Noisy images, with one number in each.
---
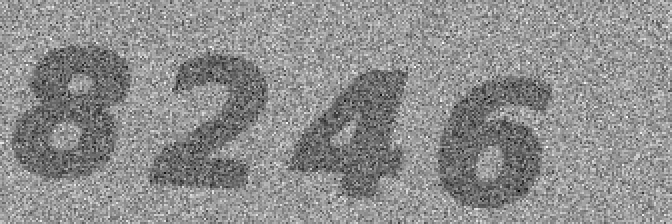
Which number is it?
8246
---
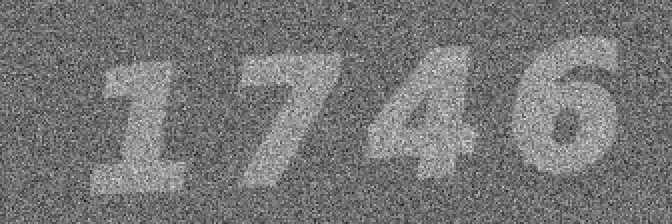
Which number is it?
1746
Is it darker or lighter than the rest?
lighter
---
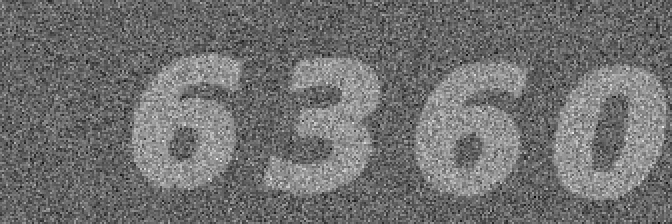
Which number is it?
6360
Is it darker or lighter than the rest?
lighter
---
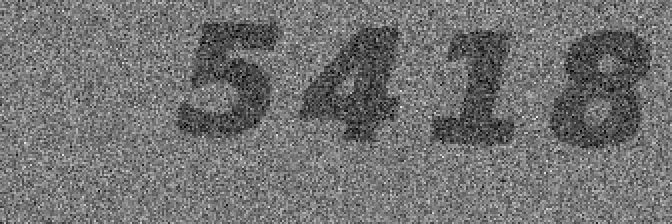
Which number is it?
5418
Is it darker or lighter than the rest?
darker
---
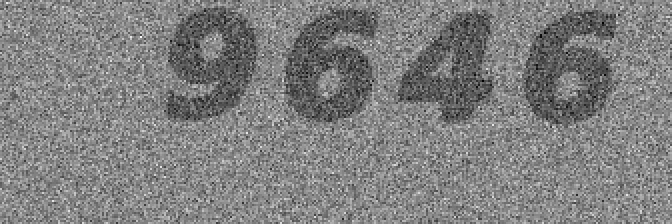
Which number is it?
9646
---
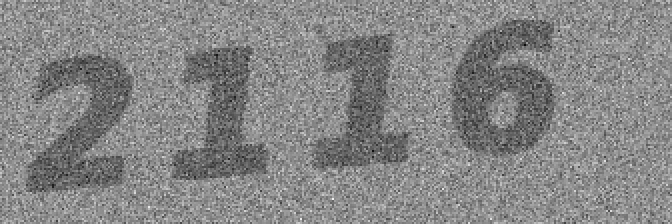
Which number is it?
2116
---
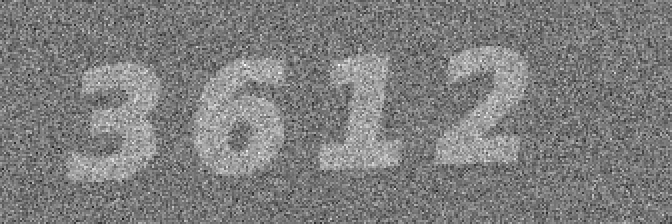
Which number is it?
3612
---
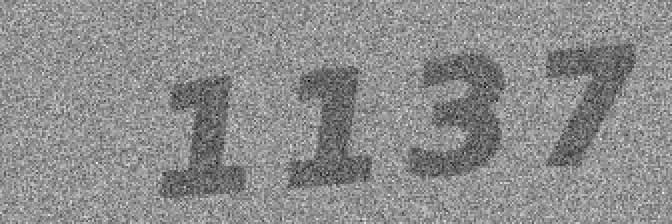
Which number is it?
1137
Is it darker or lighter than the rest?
darker
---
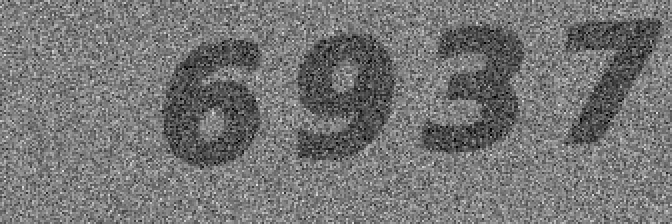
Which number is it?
6937
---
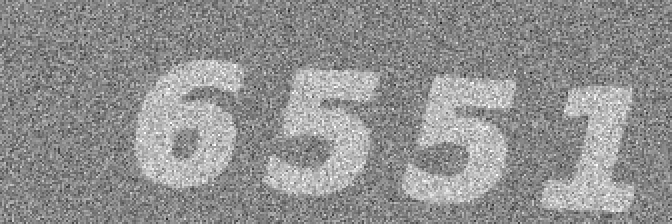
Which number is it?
6551
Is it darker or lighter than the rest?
lighter
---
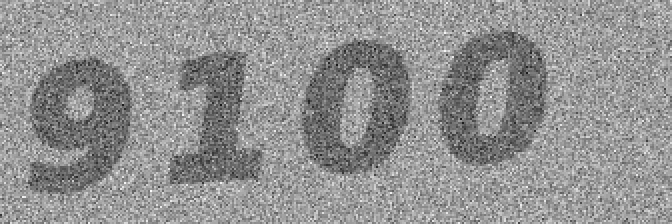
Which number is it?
9100
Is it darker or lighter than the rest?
darker
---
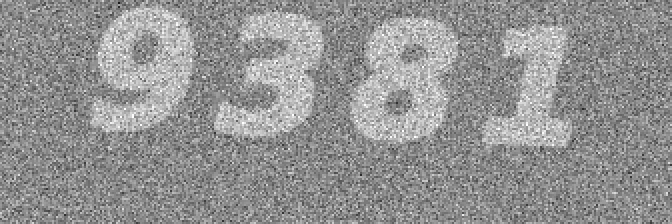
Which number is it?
9381
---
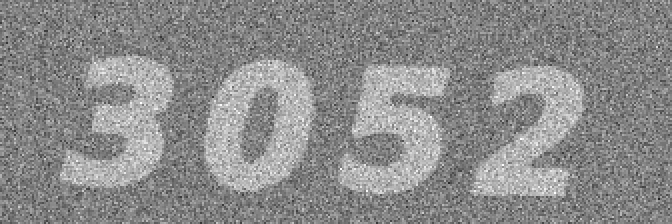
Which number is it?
3052
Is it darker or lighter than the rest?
lighter
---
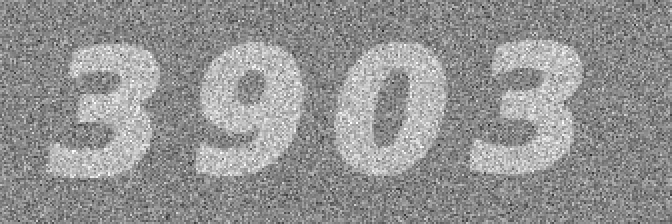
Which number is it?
3903
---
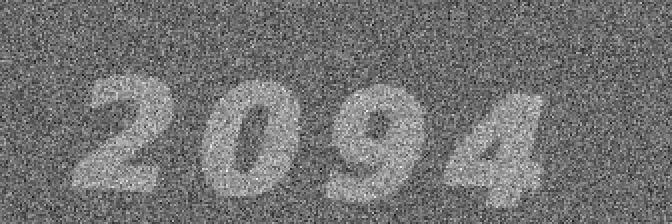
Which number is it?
2094
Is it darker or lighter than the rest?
lighter
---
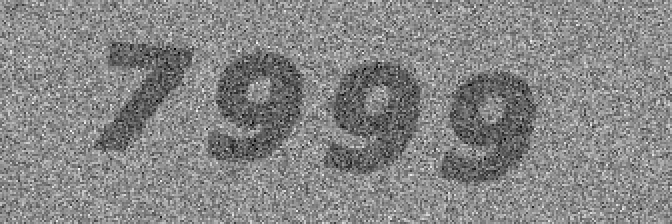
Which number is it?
7999
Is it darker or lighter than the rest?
darker
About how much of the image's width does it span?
two thirds
